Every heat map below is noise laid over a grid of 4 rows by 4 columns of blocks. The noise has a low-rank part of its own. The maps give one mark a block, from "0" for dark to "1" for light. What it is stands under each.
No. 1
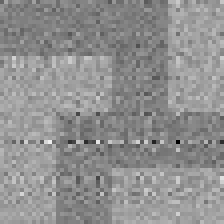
0 0 0 1
1 1 0 1
1 0 0 0
1 0 1 1
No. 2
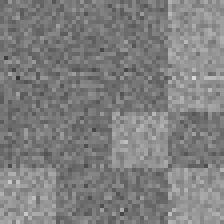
0 0 0 1
0 0 0 1
0 0 1 0
1 0 0 1
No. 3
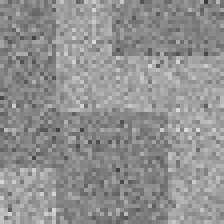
0 1 0 0
0 1 1 1
0 0 0 1
1 0 0 1
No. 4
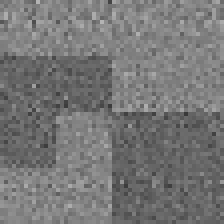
1 1 1 1
0 0 1 1
0 1 0 0
1 1 0 0
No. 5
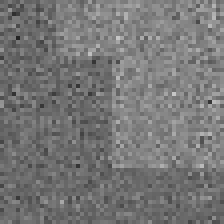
0 1 1 1
0 0 1 1
0 0 1 1
0 0 0 0
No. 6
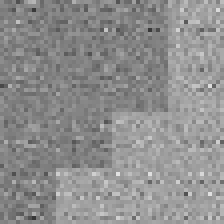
0 0 0 1
0 0 0 1
0 0 1 1
0 1 1 1
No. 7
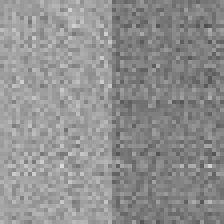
1 1 0 0
1 1 0 0
1 1 0 0
1 1 0 0
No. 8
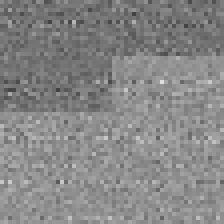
0 0 0 0
0 0 1 1
1 1 1 1
1 1 1 1
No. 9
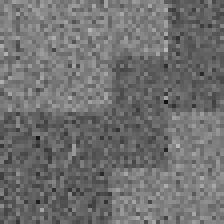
1 1 1 0
1 1 0 0
0 0 0 1
0 0 1 1
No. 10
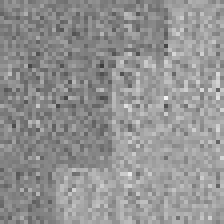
0 0 0 1
0 0 1 1
0 0 1 1
0 1 1 1
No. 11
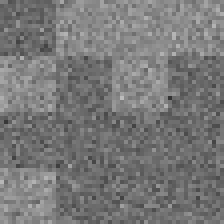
0 1 1 1
1 0 1 0
0 0 0 0
1 0 0 0
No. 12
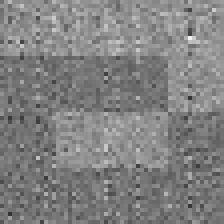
1 1 1 1
0 0 0 1
0 1 1 0
0 0 0 0
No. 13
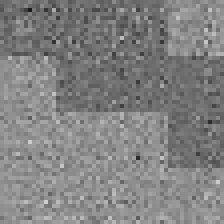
0 0 0 1
1 0 0 0
1 1 1 0
1 1 1 1
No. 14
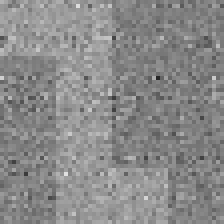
1 1 0 0
0 1 0 0
0 1 0 0
0 1 1 0
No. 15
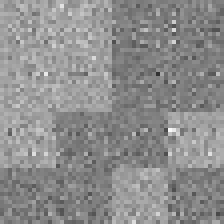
1 1 0 0
1 1 0 0
1 0 0 1
0 0 1 0
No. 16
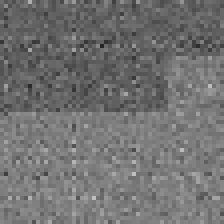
0 0 0 0
0 0 0 1
1 1 1 1
1 1 1 1
